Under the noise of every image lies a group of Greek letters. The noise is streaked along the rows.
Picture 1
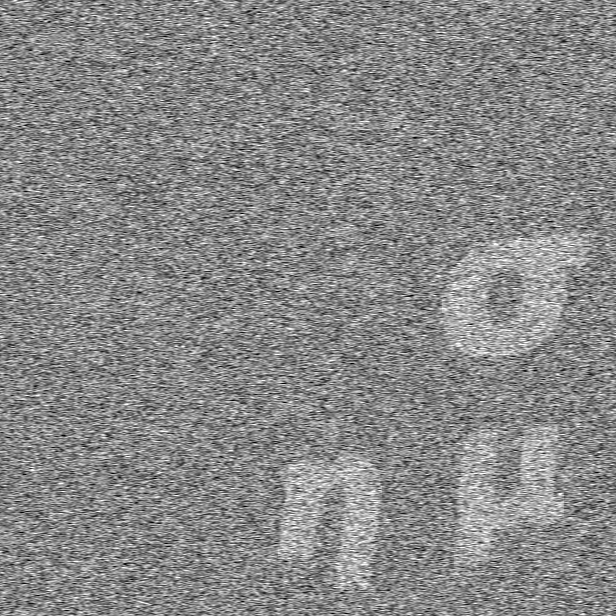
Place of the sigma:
middle right
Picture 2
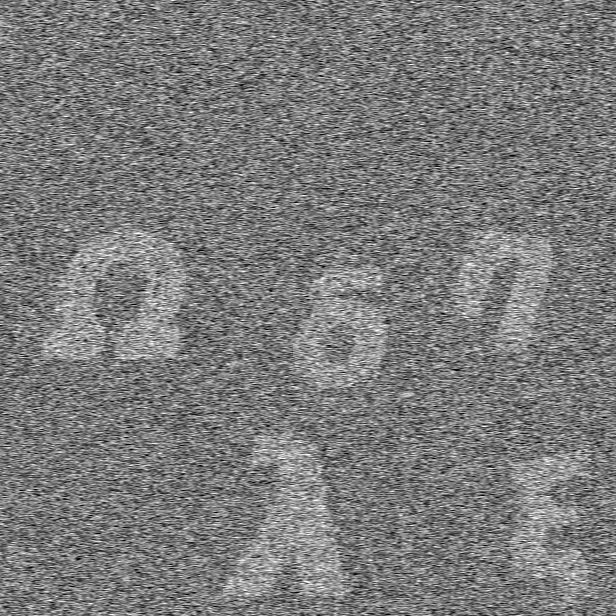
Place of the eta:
middle right
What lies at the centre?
delta
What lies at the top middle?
nothing
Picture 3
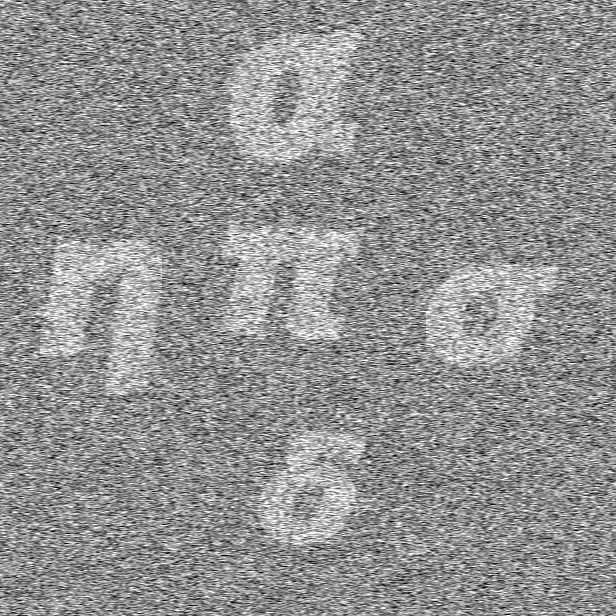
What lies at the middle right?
sigma
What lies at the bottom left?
nothing
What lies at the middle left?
eta
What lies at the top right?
nothing
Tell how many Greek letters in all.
5
